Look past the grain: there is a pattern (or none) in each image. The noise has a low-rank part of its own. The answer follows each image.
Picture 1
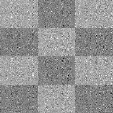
a checkerboard
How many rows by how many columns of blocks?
4 by 3
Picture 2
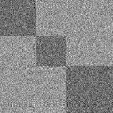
blocks along the diagonal
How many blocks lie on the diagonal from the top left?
3
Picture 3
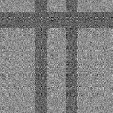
bands of rows crossing bands of columns
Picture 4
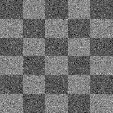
a checkerboard
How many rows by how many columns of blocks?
6 by 5
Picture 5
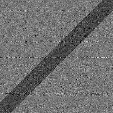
a diagonal band
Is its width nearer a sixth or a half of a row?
a sixth
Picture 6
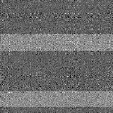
bands of rows
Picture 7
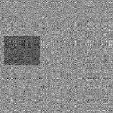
one block
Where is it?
middle left
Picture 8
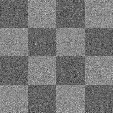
a checkerboard
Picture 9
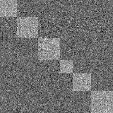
blocks along the diagonal
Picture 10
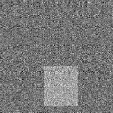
one block
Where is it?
bottom middle
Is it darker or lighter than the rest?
lighter
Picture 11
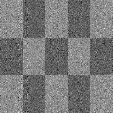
a checkerboard
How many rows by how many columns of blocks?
3 by 5
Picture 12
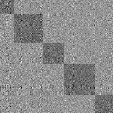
blocks along the diagonal
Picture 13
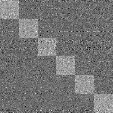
blocks along the diagonal
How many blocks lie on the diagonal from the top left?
6
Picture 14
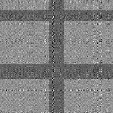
bands of rows crossing bands of columns
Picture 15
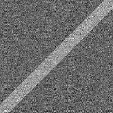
a diagonal band
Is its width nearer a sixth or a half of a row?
a sixth
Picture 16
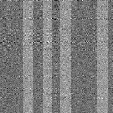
bands of columns
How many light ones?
4
